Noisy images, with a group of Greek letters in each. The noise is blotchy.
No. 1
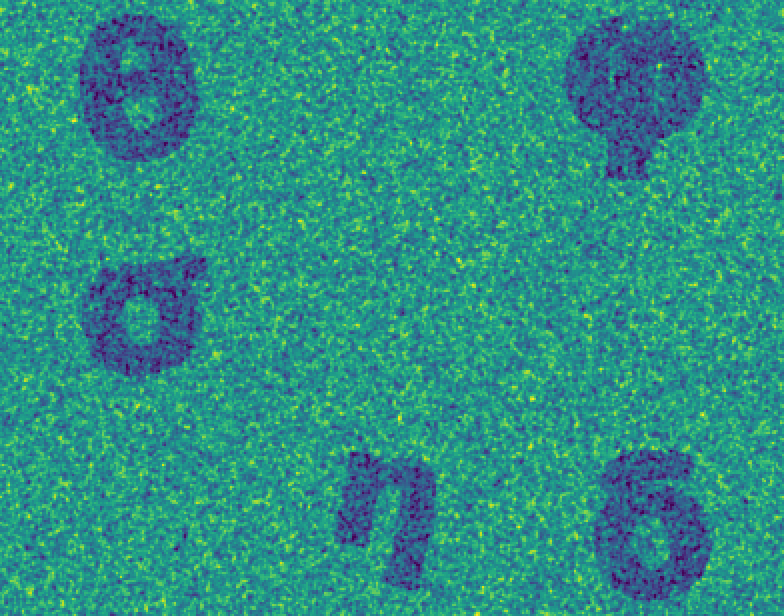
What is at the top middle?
nothing
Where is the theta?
top left
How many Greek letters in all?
5
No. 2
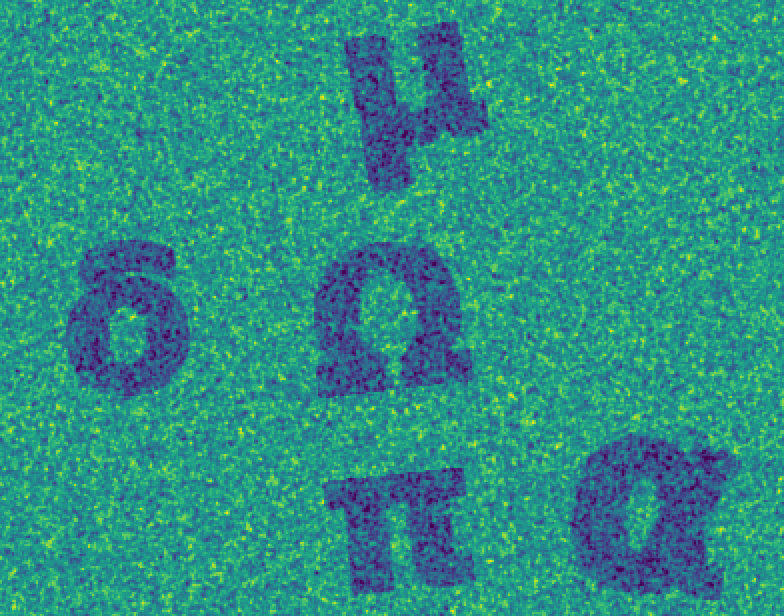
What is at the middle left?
delta
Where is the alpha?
bottom right
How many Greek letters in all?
5
